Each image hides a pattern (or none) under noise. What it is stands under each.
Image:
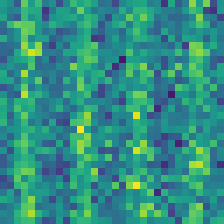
vertical stripes
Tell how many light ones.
4
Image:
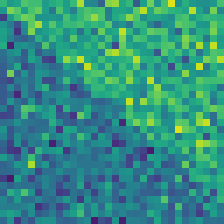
a sharp edge
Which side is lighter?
top right
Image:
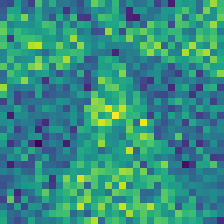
spokes from one point
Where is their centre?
top middle
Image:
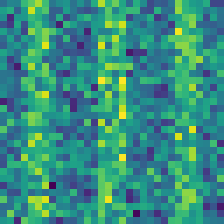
vertical stripes
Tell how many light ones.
3
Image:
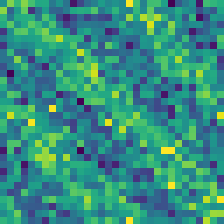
diagonal stripes
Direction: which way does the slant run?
top left to bottom right
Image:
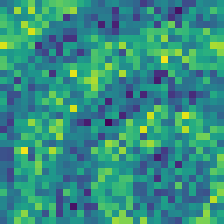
rings round one point
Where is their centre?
bottom right
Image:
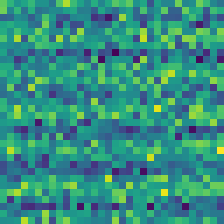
horizontal stripes
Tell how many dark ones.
6
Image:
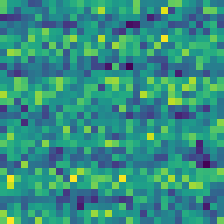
horizontal stripes
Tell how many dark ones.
5
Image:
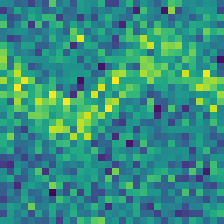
a wavy band
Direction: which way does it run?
left to right
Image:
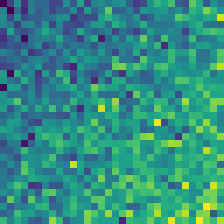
a smooth slope
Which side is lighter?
bottom right
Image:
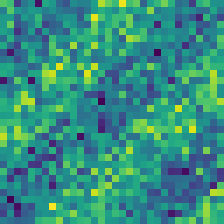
diagonal stripes
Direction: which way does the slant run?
bottom left to top right
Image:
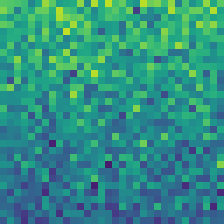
a smooth slope
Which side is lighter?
top
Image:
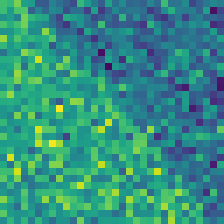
a sharp edge
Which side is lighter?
bottom left
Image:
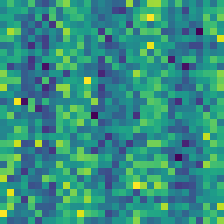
vertical stripes
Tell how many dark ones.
3
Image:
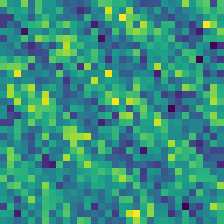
diagonal stripes
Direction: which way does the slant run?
top left to bottom right
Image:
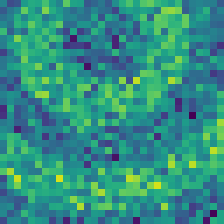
rings round one point
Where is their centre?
top middle
